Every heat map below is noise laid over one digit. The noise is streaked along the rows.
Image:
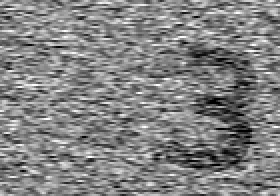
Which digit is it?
3
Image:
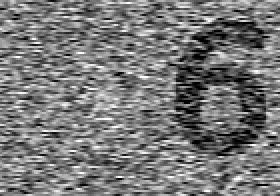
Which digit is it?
6
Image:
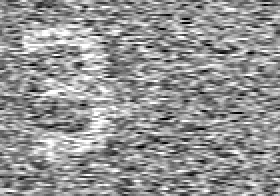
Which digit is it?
3
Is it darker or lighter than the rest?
lighter
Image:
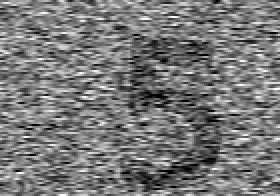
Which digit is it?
5
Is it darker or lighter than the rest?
darker
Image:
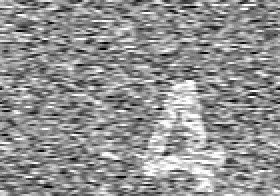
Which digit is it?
4
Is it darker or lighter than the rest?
lighter
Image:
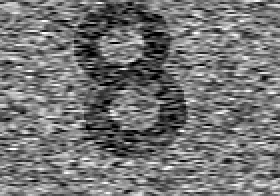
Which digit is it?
8
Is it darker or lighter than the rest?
darker
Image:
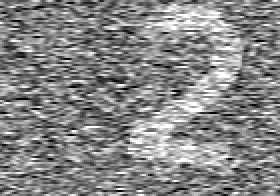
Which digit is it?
2
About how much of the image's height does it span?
nearly all
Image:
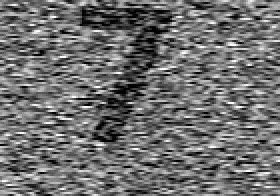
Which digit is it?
7
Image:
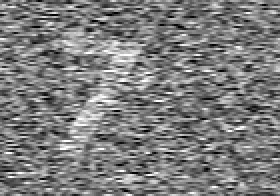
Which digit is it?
7
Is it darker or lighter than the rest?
lighter
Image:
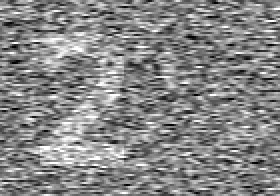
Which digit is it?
2
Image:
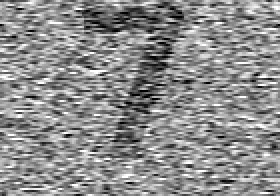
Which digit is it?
7
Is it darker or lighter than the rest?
darker
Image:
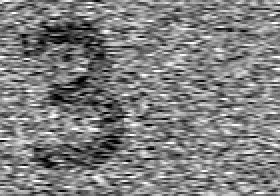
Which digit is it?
3
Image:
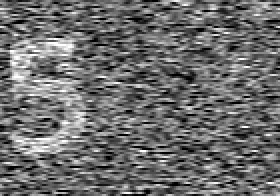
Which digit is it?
5
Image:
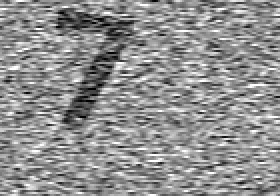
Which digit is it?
7
